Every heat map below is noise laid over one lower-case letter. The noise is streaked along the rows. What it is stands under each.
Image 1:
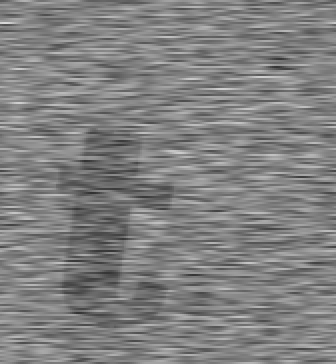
t
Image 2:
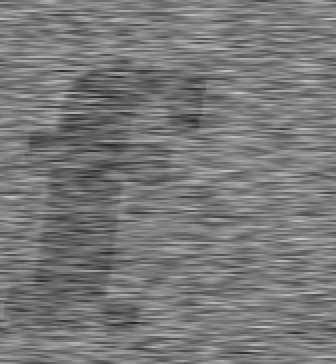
f
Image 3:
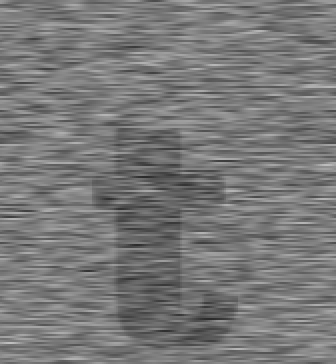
t
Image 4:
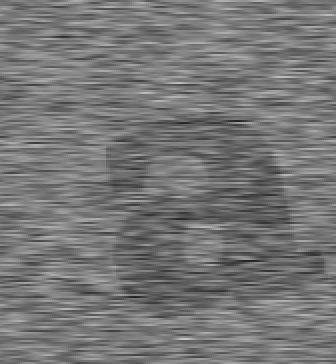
a
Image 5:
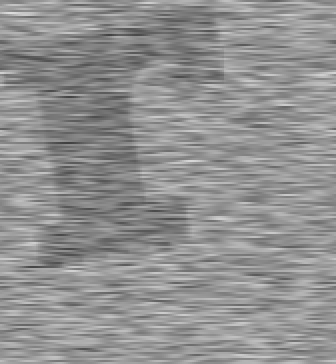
r
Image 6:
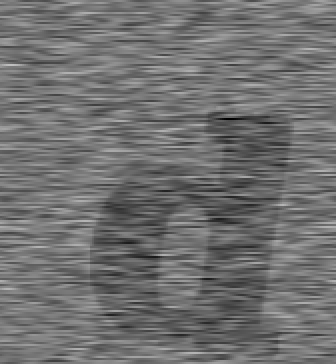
d
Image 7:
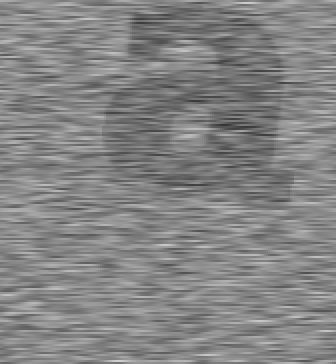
a
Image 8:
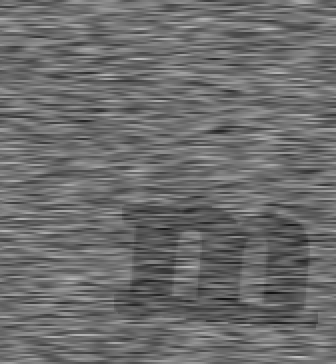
m
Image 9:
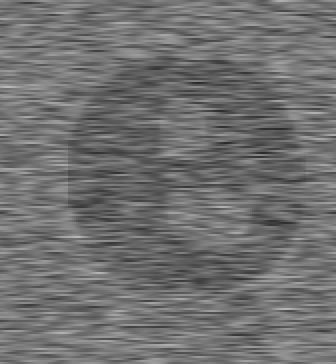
e
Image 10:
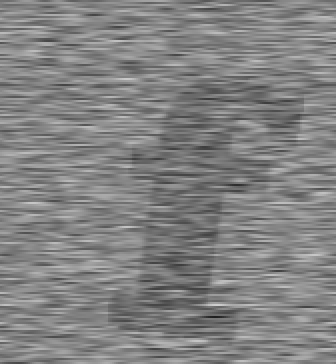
f
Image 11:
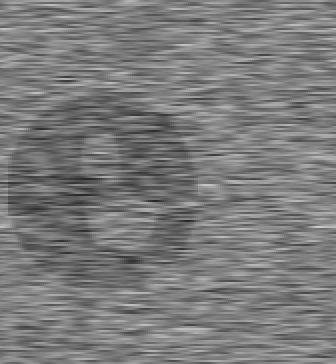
e
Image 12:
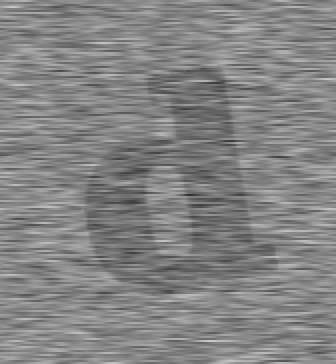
d
